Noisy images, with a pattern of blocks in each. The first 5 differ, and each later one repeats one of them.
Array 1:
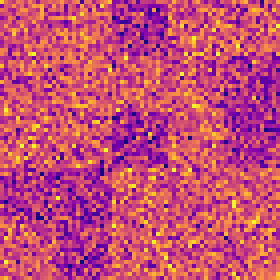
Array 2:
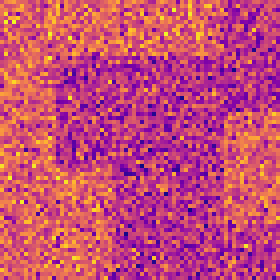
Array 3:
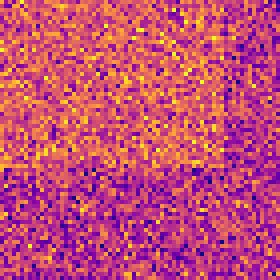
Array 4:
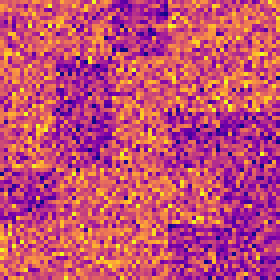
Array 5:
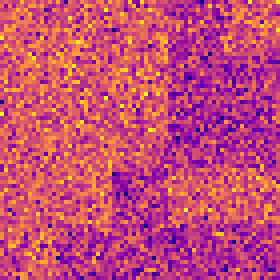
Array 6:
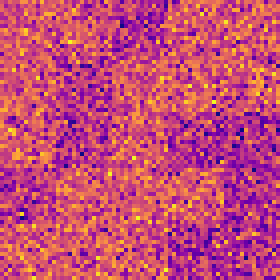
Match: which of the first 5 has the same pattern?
4
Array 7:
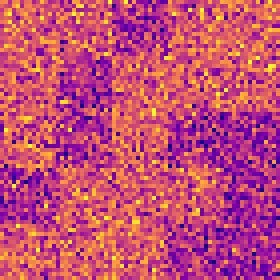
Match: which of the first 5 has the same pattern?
4
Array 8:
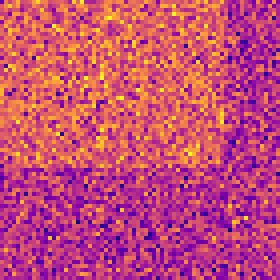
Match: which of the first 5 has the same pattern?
3
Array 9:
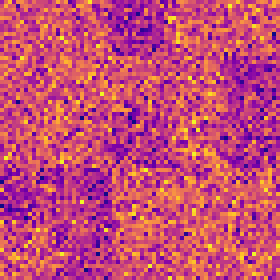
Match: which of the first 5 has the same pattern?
1
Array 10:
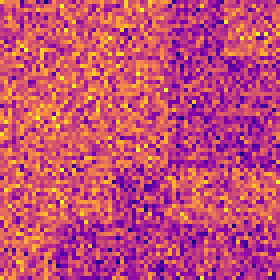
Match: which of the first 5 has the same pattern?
5
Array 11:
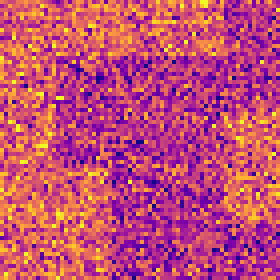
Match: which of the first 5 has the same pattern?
2
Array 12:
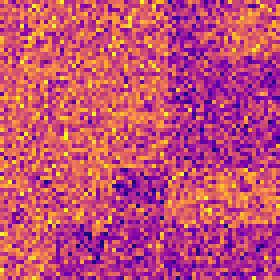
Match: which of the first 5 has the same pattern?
5
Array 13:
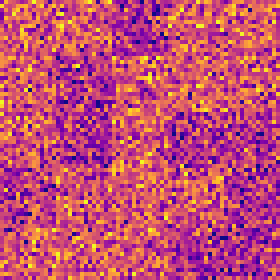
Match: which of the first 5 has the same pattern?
4
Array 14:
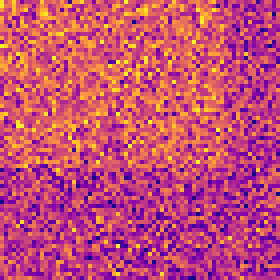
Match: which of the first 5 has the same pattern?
3
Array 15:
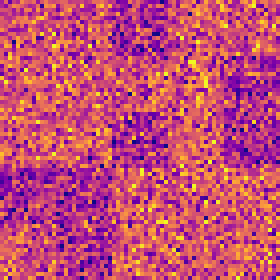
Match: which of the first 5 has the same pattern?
1
